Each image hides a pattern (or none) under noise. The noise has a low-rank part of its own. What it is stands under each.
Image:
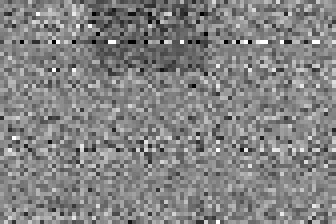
one block
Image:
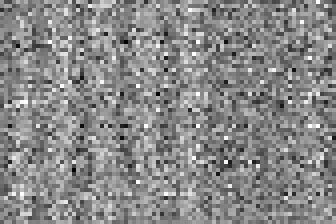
bands of columns
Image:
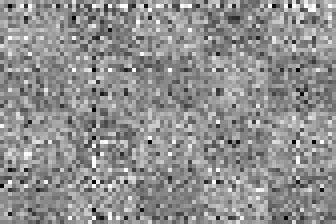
a checkerboard
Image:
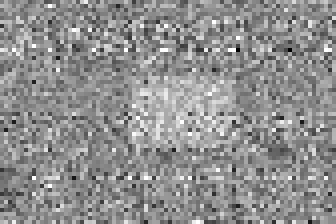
one block
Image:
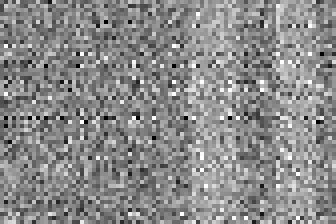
bands of columns
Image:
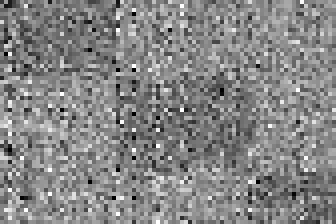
blocks along the diagonal
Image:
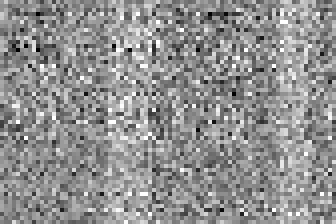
bands of columns
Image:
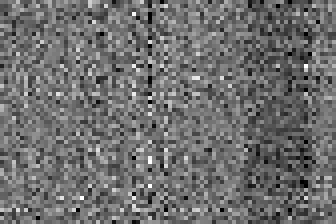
one band of columns
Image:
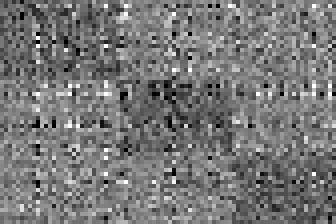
blocks along the diagonal
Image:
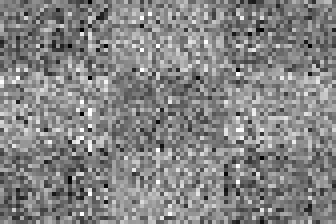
a checkerboard
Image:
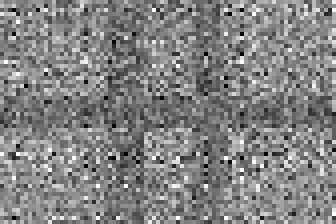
bands of rows crossing bands of columns
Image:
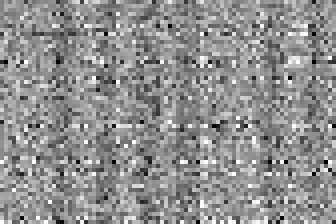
bands of columns
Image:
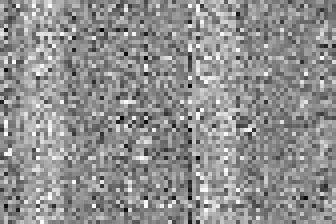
bands of columns
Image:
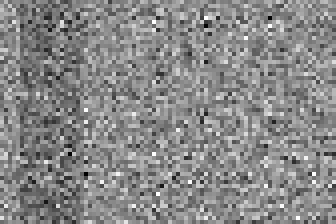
one band of columns
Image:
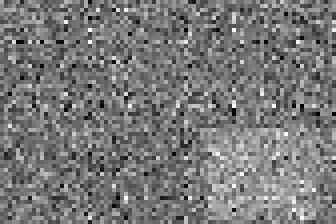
one block
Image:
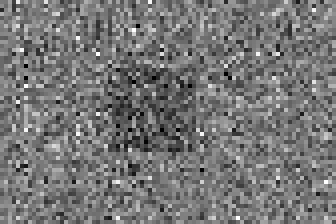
one block
